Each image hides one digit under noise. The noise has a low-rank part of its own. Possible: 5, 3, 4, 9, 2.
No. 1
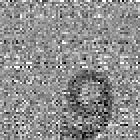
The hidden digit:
9
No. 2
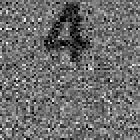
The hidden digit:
4
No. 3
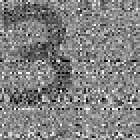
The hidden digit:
3
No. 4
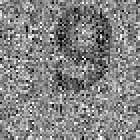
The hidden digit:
9
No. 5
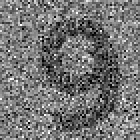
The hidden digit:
9
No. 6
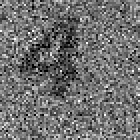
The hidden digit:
4
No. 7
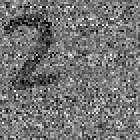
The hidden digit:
2
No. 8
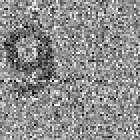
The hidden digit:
9
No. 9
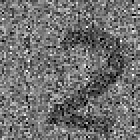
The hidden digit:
2
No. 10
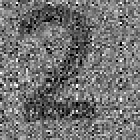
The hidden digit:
2
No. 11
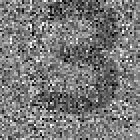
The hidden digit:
3
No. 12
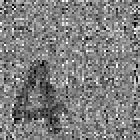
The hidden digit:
4
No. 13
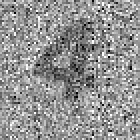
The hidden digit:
4
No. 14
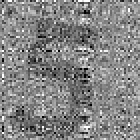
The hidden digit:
5
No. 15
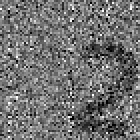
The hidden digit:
2
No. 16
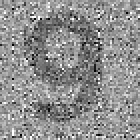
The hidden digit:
9
